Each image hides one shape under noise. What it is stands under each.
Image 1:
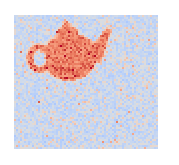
teapot
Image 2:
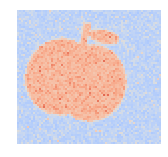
apple
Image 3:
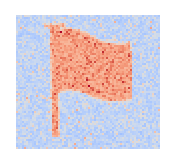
flag
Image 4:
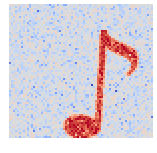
musical note
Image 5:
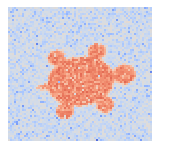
turtle
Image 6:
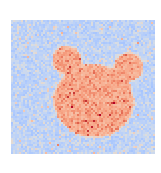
bear's head
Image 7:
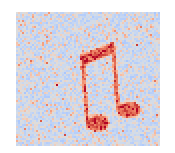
pair of musical notes
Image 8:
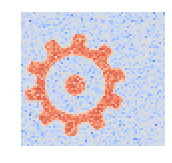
gear
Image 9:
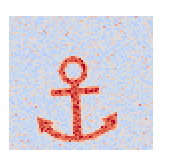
anchor
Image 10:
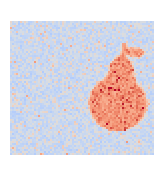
pear
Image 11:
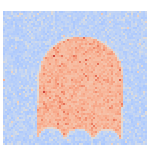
ghost
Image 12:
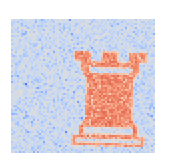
chess rook
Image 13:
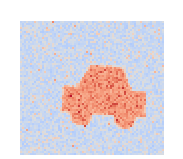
car
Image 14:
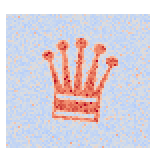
chess queen
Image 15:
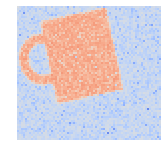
cup
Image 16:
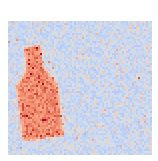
bottle
